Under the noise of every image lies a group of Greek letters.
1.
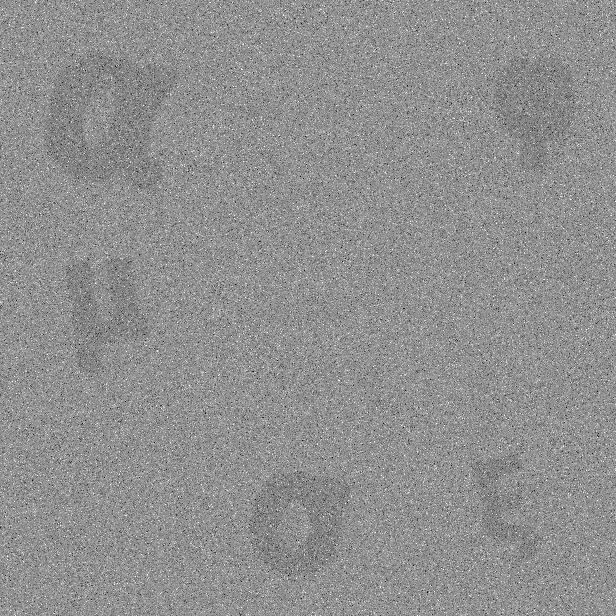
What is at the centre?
nothing
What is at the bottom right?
xi
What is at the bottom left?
nothing
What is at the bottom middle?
sigma
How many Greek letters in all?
5
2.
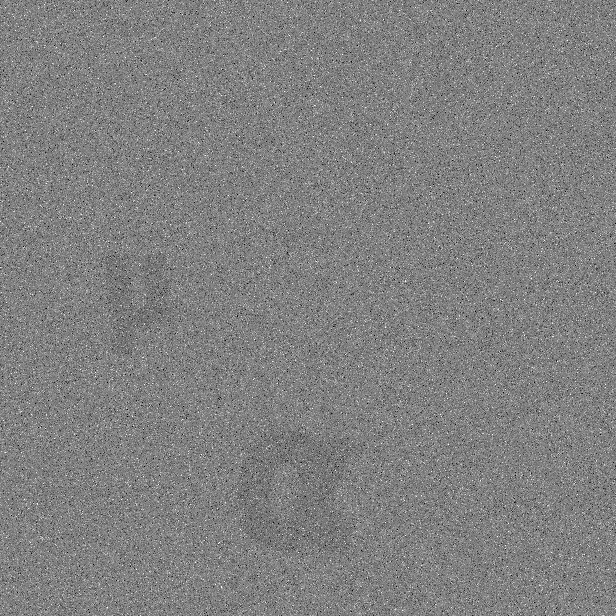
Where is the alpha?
bottom middle
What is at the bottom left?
nothing
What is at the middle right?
nothing
